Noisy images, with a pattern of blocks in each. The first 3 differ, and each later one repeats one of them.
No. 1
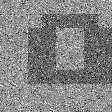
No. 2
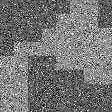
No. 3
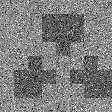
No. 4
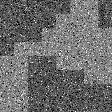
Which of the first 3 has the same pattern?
2
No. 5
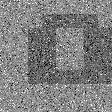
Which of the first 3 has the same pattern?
1
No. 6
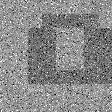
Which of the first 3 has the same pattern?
1
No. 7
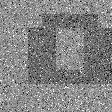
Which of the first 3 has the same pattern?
1
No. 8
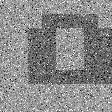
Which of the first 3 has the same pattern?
1
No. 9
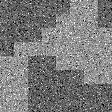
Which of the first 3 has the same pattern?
2
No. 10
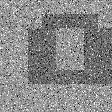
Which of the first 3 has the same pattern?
1
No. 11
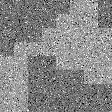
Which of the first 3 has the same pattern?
2
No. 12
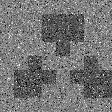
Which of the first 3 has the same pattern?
3
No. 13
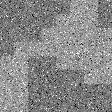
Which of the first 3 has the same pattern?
2
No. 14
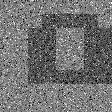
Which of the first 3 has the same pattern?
1
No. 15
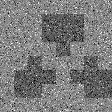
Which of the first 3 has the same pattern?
3
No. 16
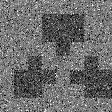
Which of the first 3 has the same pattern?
3
